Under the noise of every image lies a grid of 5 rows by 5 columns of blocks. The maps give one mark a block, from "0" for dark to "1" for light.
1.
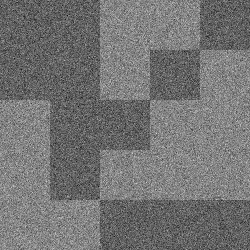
0 0 1 1 0
0 0 1 0 1
1 0 0 1 1
1 0 1 1 1
1 1 0 0 0
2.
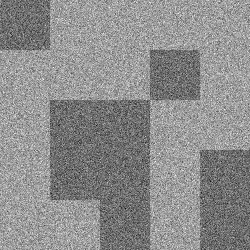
0 1 1 1 1
1 1 1 0 1
1 0 0 1 1
1 0 0 1 0
1 1 0 1 0
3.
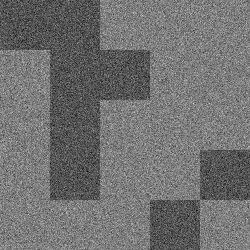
0 0 1 1 1
1 0 0 1 1
1 0 1 1 1
1 0 1 1 0
1 1 1 0 1
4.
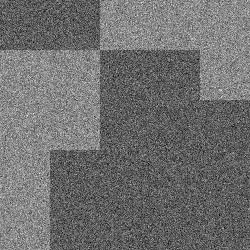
0 0 1 1 1
1 1 0 0 1
1 1 0 0 0
1 0 0 0 0
1 0 0 0 0
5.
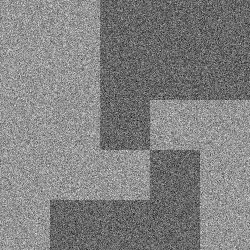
1 1 0 0 0
1 1 0 0 0
1 1 0 1 1
1 1 1 0 1
1 0 0 0 1
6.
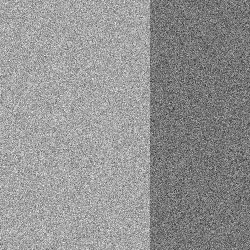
1 1 1 0 0
1 1 1 0 0
1 1 1 0 0
1 1 1 0 0
1 1 1 0 0
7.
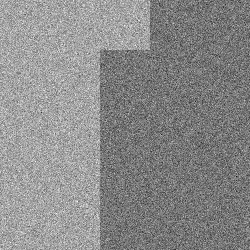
1 1 1 0 0
1 1 0 0 0
1 1 0 0 0
1 1 0 0 0
1 1 0 0 0
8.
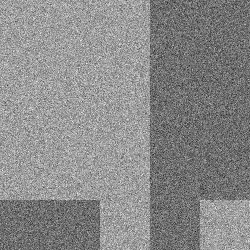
1 1 1 0 0
1 1 1 0 0
1 1 1 0 0
1 1 1 0 0
0 0 1 0 1
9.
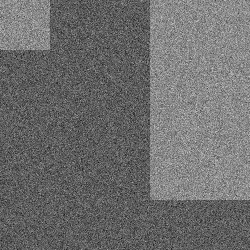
1 0 0 1 1
0 0 0 1 1
0 0 0 1 1
0 0 0 1 1
0 0 0 0 0
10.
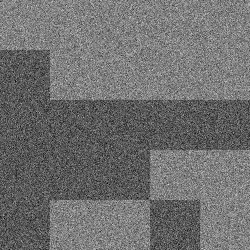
1 1 1 1 1
0 1 1 1 1
0 0 0 0 0
0 0 0 1 1
0 1 1 0 1
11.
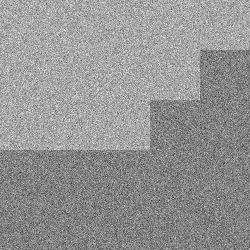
1 1 1 1 1
1 1 1 1 0
1 1 1 0 0
0 0 0 0 0
0 0 0 0 0
